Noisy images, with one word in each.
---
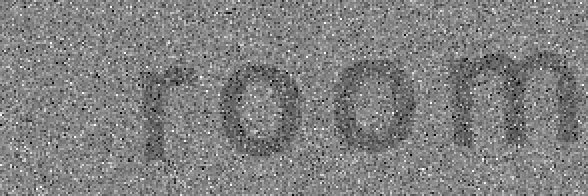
room
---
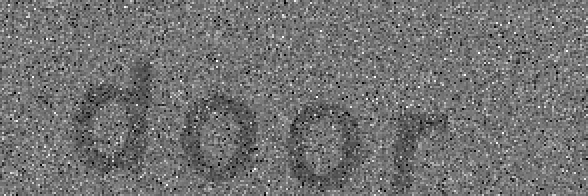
door
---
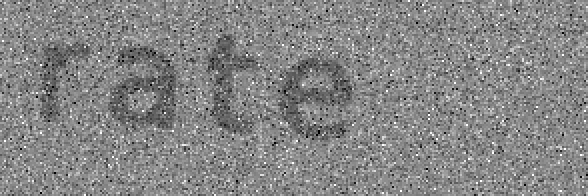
rate
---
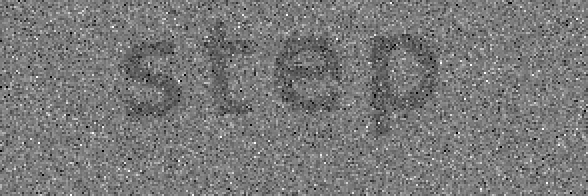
step
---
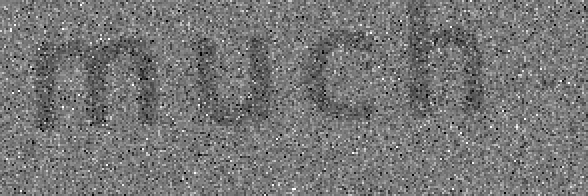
much
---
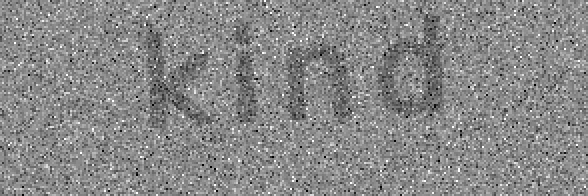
kind
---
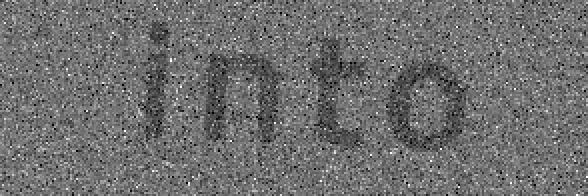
into
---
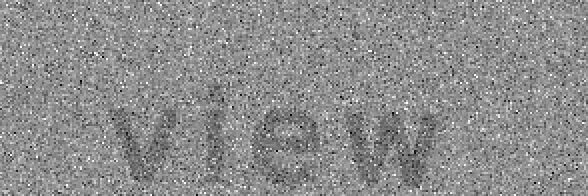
view
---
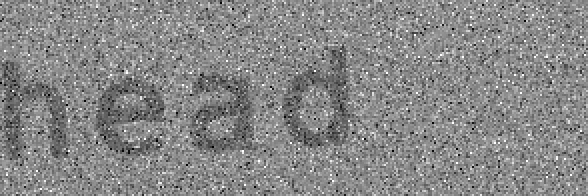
head
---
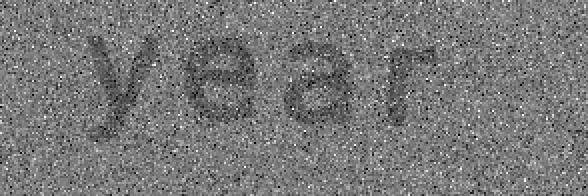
year
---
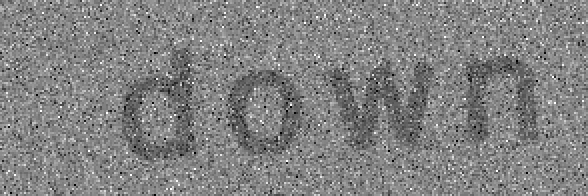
down
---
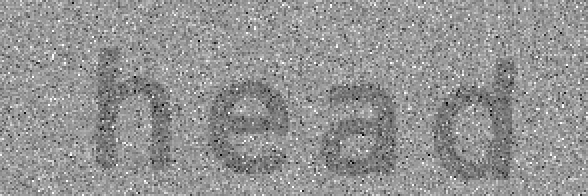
head
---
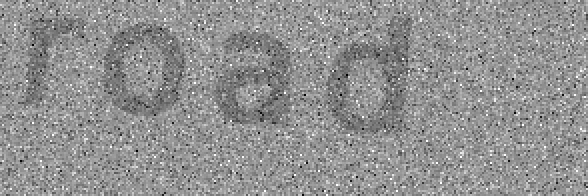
road
